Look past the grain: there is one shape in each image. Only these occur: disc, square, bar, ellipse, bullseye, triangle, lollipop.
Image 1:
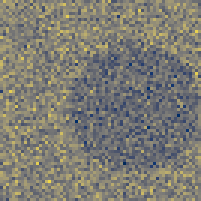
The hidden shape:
disc
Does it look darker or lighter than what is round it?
darker
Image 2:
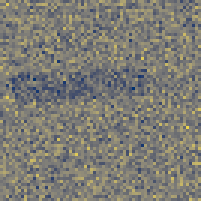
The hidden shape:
bar
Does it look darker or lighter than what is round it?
darker
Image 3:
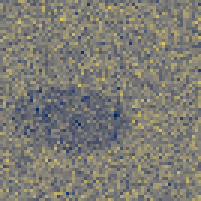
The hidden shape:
ellipse
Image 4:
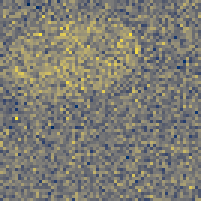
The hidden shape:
ellipse
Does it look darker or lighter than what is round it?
lighter
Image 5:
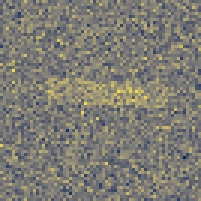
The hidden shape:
bar
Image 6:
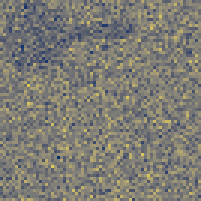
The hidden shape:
lollipop
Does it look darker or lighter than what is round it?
darker
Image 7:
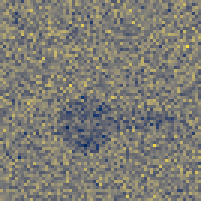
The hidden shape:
lollipop
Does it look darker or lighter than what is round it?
darker
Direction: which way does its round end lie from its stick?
left
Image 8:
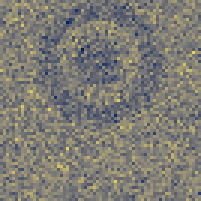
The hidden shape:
bullseye
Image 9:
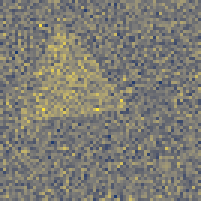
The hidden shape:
triangle
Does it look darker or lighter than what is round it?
lighter
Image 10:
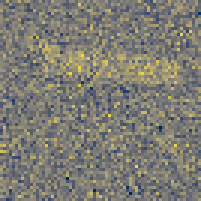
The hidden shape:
bar
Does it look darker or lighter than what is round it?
lighter
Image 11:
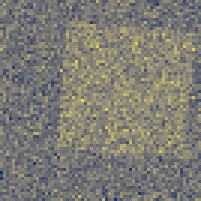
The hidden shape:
square
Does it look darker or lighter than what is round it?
lighter
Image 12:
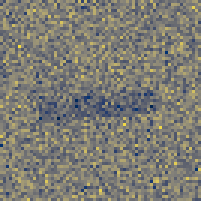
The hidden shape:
bar
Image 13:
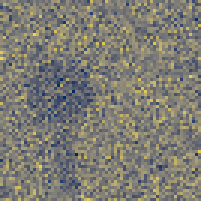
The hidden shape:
lollipop
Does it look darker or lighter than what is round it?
darker
